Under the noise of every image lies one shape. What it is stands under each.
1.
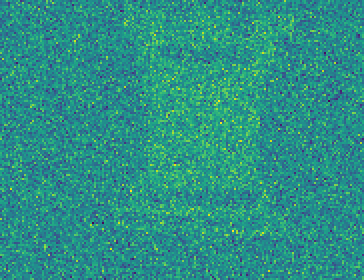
chess rook
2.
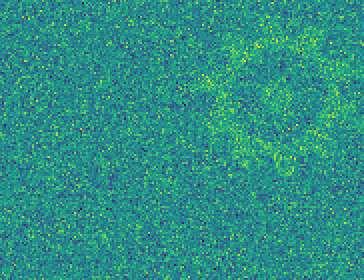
gear
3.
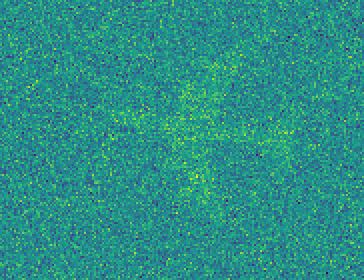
airplane
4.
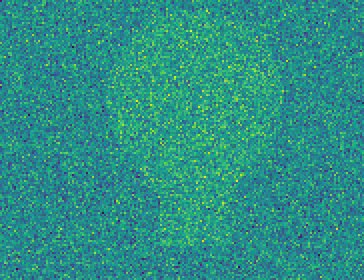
light bulb
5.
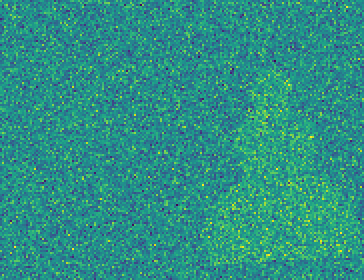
chess pawn
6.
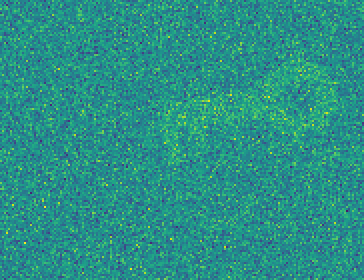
key
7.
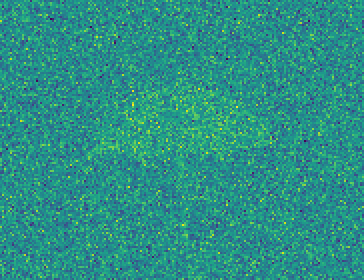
umbrella
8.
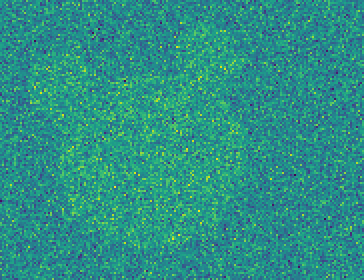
bear's head
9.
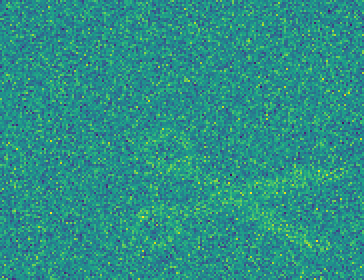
pair of scissors
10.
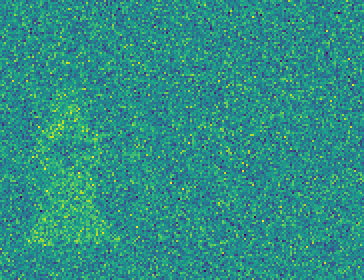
chess bishop
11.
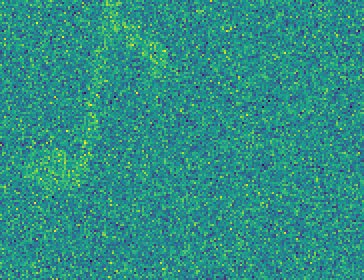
musical note
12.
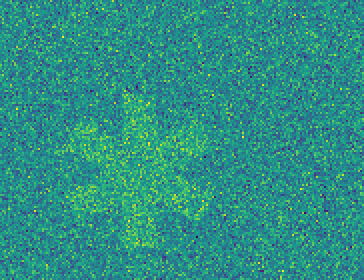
asterisk
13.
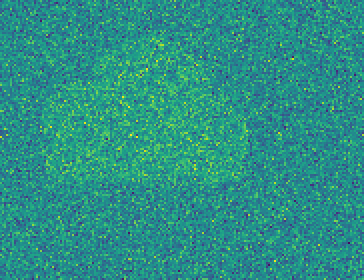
cloud
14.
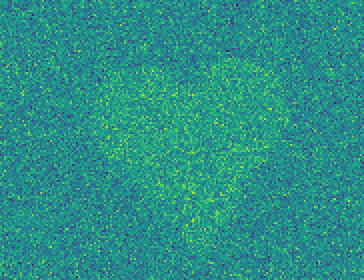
heart
